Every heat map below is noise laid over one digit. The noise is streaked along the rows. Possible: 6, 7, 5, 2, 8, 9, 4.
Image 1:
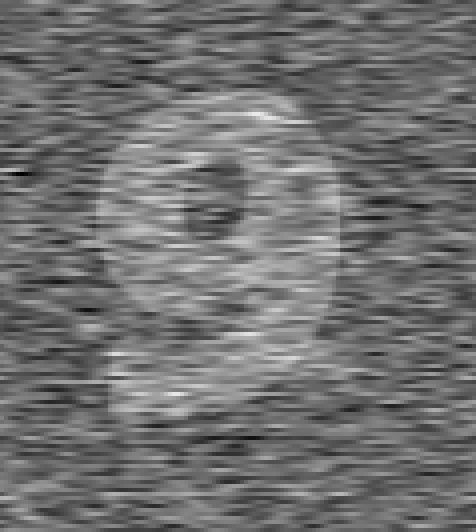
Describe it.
light 9
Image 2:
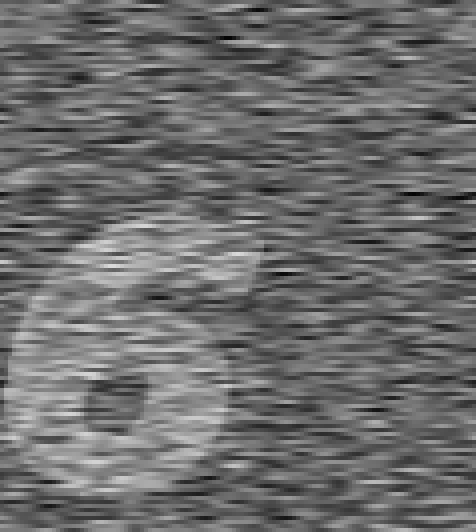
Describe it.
light 6
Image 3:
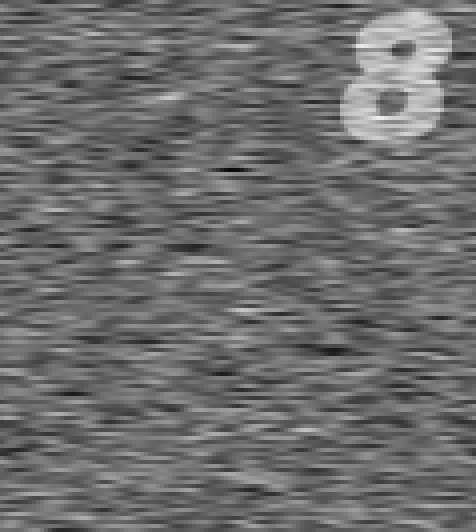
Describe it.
light 8, top right
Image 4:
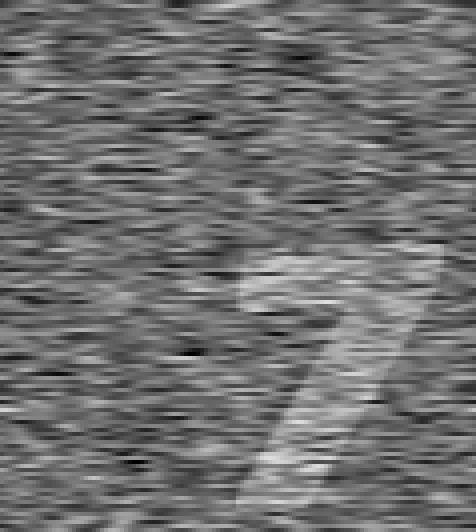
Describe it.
light 7
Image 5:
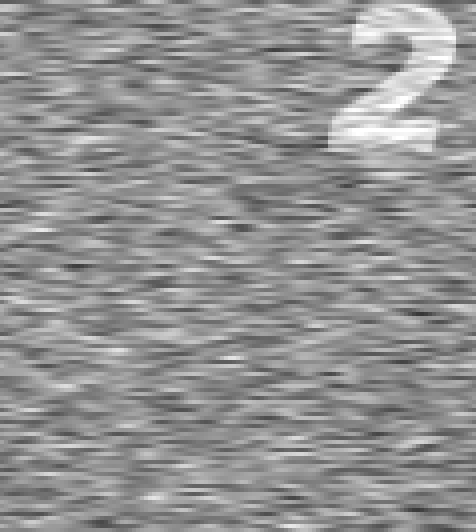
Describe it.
light 2, top right
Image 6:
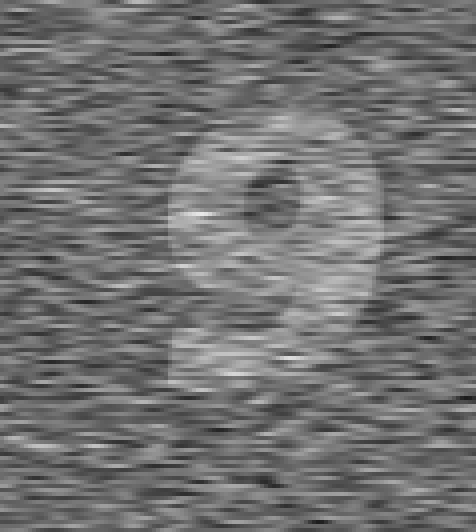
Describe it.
light 9
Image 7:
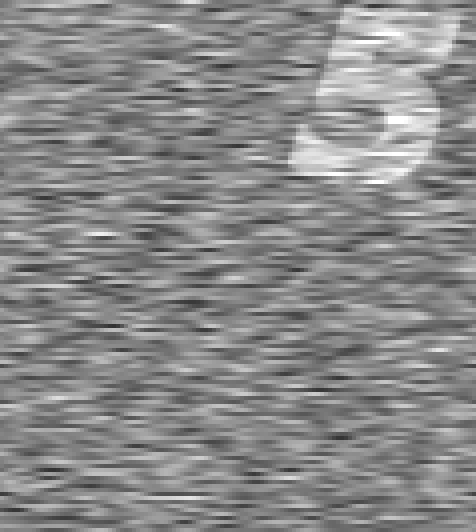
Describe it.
light 5, top right
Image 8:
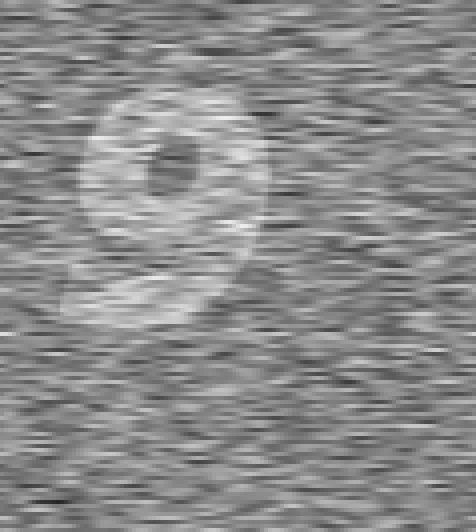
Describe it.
light 9
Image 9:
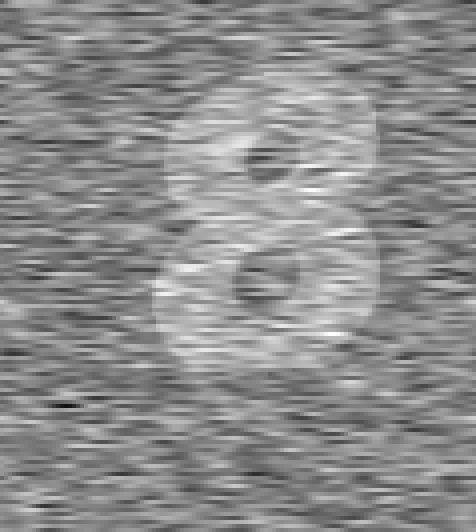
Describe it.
light 8
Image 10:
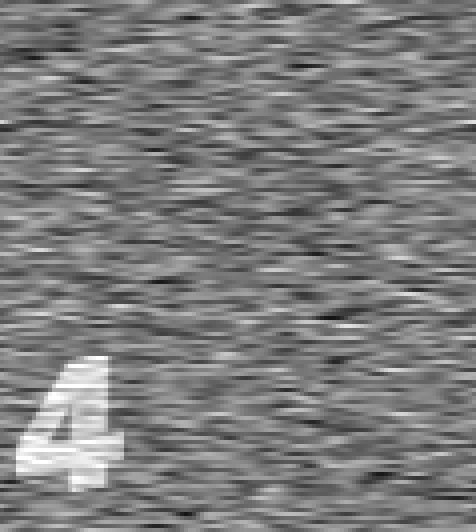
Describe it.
light 4, bottom left
